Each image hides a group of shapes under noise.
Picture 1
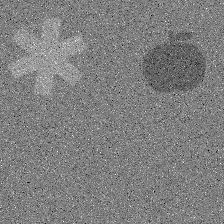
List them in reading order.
top left: light asterisk; top right: dark apple
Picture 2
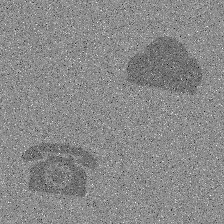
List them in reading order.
top right: dark cloud; bottom left: dark telephone
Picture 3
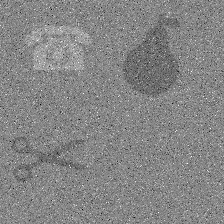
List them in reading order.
top left: light telephone; top right: dark pear; bottom left: dark pair of scissors
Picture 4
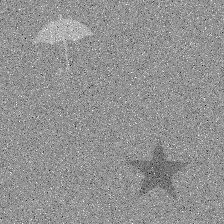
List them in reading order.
top left: light umbrella; bottom right: dark star
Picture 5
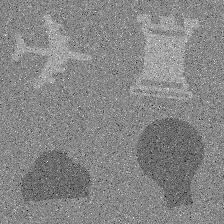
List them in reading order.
top left: light airplane; top right: light chess rook; bottom left: dark cloud; bottom right: dark light bulb
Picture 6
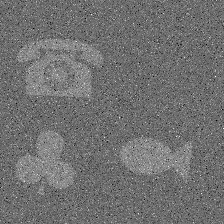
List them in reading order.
top left: light telephone; bottom left: light club; bottom right: light fish
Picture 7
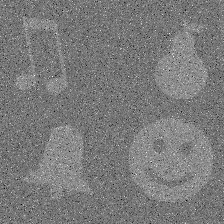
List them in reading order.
top left: light pair of musical notes; top right: light pear; bottom left: light bell; bottom right: light smiling face
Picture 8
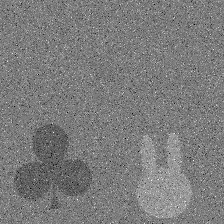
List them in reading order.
bottom left: dark club; bottom right: light rabbit's head
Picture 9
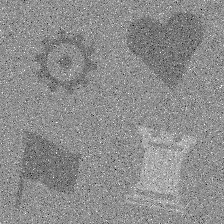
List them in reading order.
top left: dark gear; top right: dark heart; bottom left: dark flag; bottom right: light chess rook
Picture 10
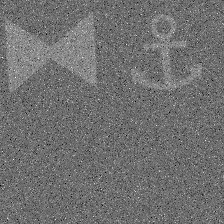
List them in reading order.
top left: light bow tie; top right: light anchor
